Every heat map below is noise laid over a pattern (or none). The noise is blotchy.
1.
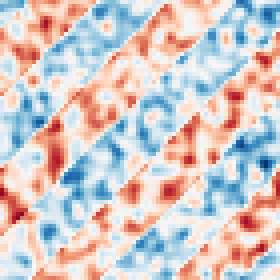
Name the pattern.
diagonal stripes
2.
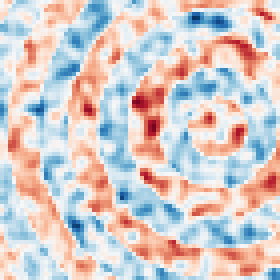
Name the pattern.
rings round one point
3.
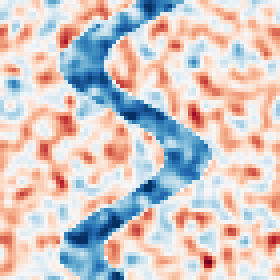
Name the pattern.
a wavy band
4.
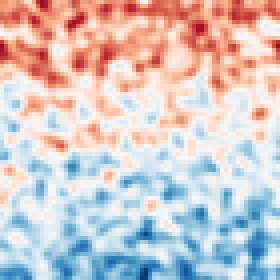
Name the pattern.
a smooth slope
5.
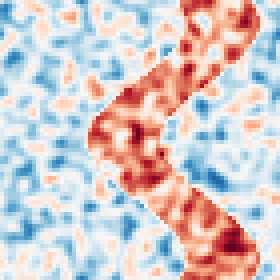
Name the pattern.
a wavy band
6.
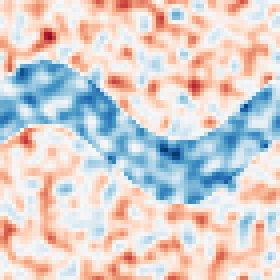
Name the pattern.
a wavy band
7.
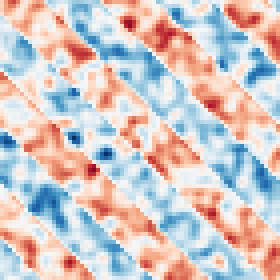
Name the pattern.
diagonal stripes
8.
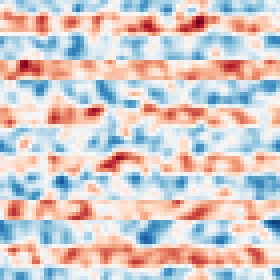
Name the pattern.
horizontal stripes
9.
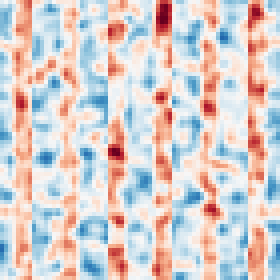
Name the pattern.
vertical stripes
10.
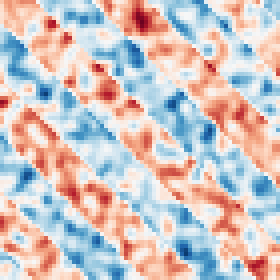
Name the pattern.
diagonal stripes
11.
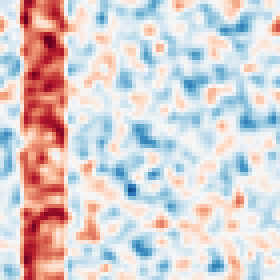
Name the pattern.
one vertical stripe
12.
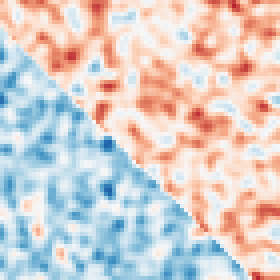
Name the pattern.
a sharp edge
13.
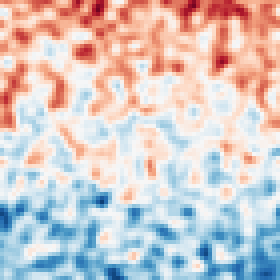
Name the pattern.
a smooth slope
